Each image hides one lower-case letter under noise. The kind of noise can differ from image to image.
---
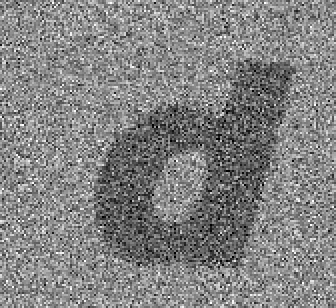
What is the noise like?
low rank plus noise
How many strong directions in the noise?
five to eight
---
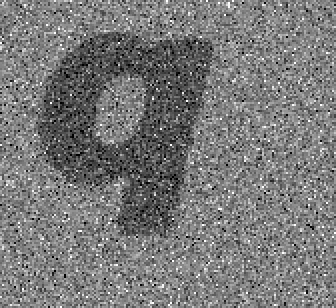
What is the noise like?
heavy tails
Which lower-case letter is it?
q
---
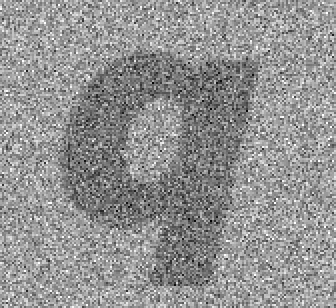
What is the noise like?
independent entries
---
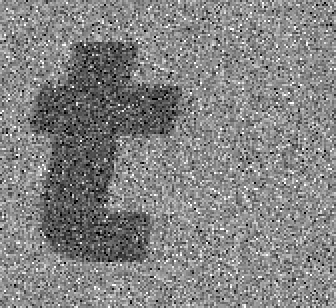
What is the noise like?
heavy tails
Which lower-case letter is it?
t
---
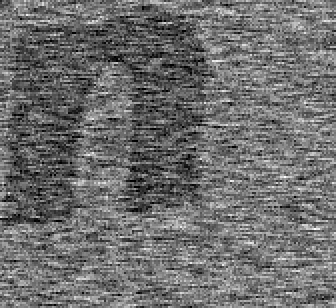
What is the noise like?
streaked along the rows
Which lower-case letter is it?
n
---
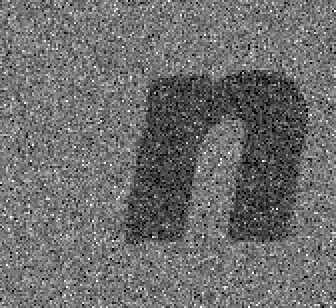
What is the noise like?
heavy tails
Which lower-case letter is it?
n
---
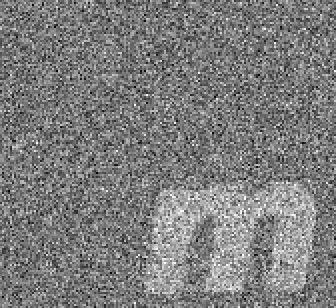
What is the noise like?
low rank plus noise
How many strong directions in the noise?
five to eight
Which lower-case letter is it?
m
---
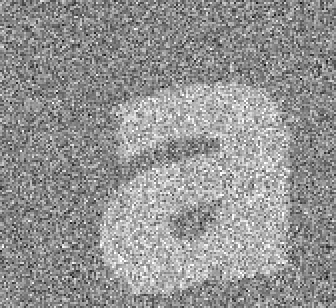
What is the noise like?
low rank plus noise
